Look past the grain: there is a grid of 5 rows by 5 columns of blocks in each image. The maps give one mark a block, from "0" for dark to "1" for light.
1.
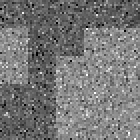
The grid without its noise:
00000
10011
10111
00111
00111
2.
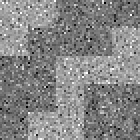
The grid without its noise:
11000
10001
00111
00100
01100
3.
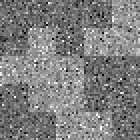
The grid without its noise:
00001
01011
11100
01100
00110
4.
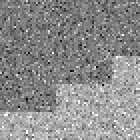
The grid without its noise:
00000
00000
00001
00111
11111
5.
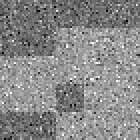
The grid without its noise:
00000
00111
11111
11011
00111
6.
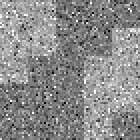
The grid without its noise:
11000
11001
10011
00011
00010
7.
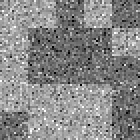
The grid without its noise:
11010
10001
10000
11110
01110
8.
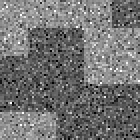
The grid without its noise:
11110
10011
00011
00000
11000
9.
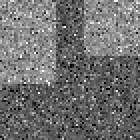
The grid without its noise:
11011
11011
11000
00000
00000
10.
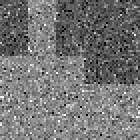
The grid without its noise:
01000
01000
11100
11111
11111
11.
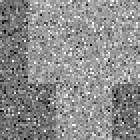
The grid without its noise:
01111
01111
01111
00110
00110
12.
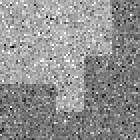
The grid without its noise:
11110
11110
11100
00100
00000
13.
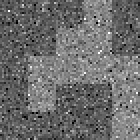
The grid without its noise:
00010
00110
01111
01001
00001
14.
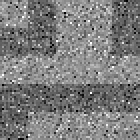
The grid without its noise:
10110
00110
11111
00000
01111
